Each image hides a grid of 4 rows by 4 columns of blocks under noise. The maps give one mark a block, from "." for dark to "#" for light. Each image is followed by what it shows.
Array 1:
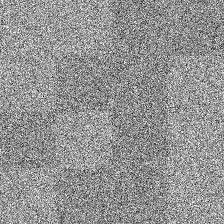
# # . .
# . . #
. # . #
# . . #
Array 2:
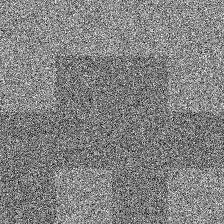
# # # #
# . . #
. . . .
. # . #
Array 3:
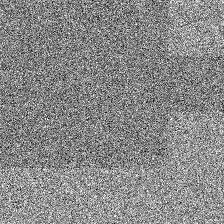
. . . #
. . . .
. . . #
# # # #
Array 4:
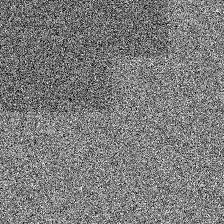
. . . #
. . # #
# # # #
# # # #
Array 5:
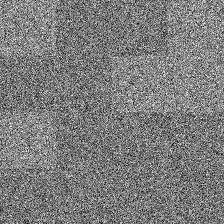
# . . #
. . # #
# . . .
. . . .
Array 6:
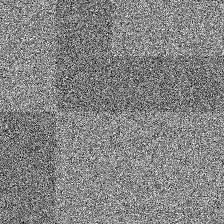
# . # #
# . . .
. # # #
. # # #
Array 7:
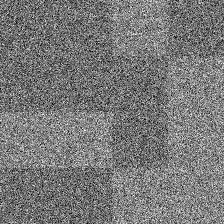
. . # .
. . . #
# # . #
. . # #
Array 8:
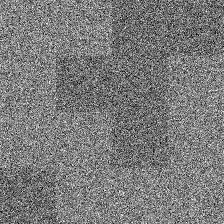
# # . .
# . . #
# # . #
. # # #
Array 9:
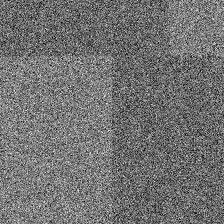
. . . #
# # . .
# # . .
# # . .
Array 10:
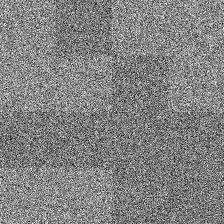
# . # #
# # . #
. . . .
# # . .
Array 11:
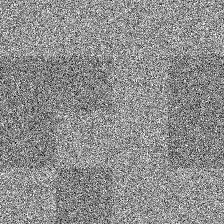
# # # #
. . # .
. # # .
# . # #
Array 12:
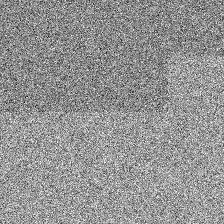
. . . .
. . . #
# # # #
# # # #
